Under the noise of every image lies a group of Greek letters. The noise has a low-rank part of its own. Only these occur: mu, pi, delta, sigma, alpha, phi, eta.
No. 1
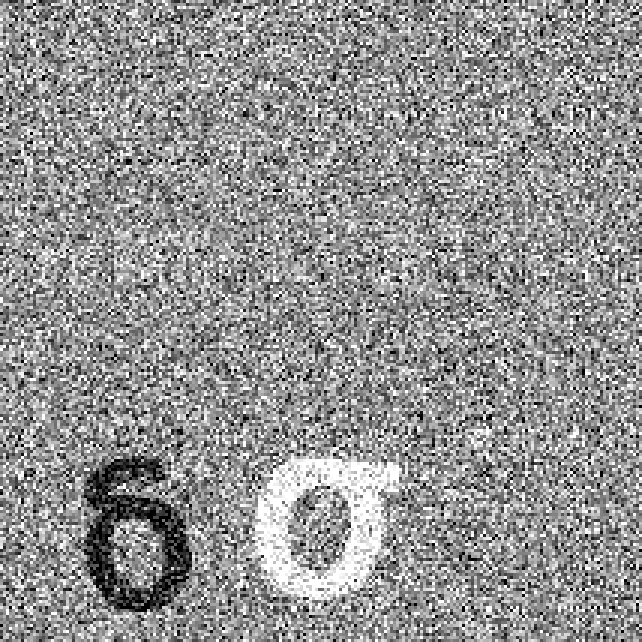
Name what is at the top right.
nothing
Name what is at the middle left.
nothing
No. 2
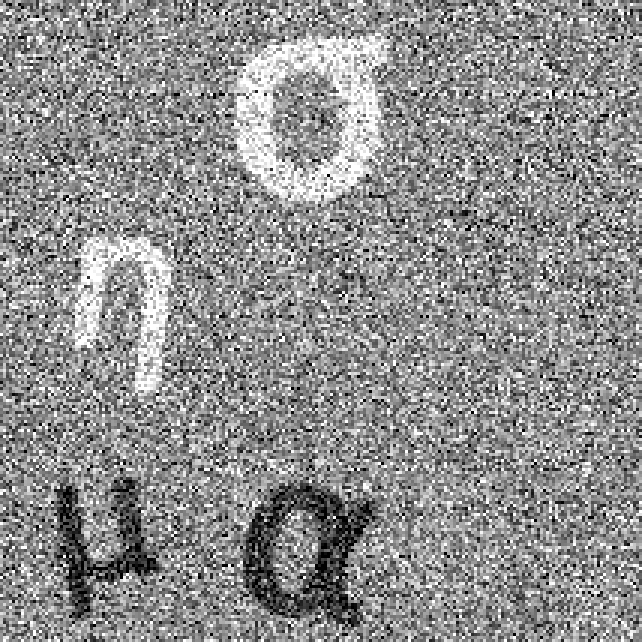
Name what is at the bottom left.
mu
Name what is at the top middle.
sigma
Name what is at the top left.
nothing
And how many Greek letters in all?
4
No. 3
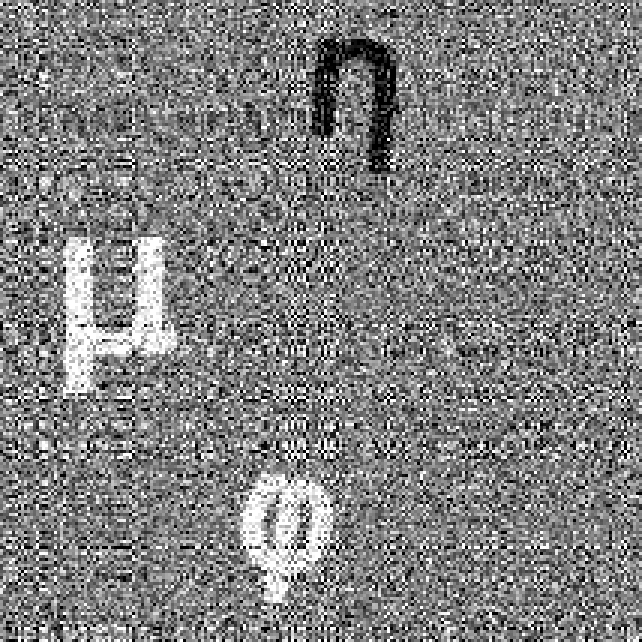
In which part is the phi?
bottom middle
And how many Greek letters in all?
3
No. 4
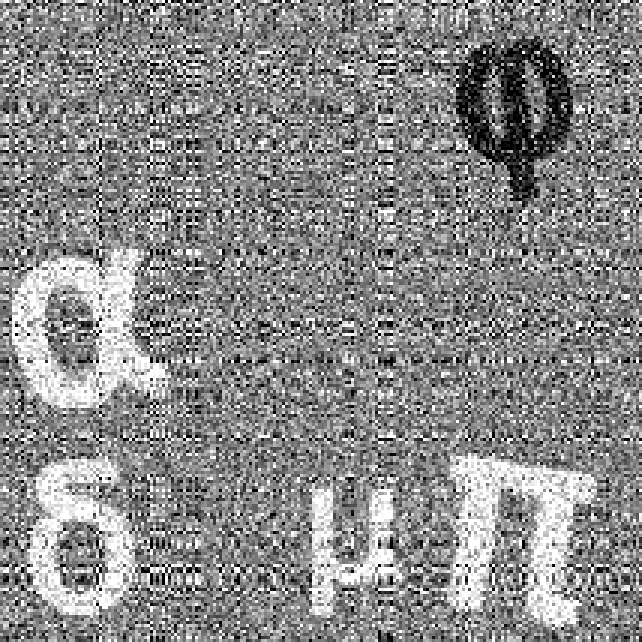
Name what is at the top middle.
nothing
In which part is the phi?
top right
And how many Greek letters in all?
5
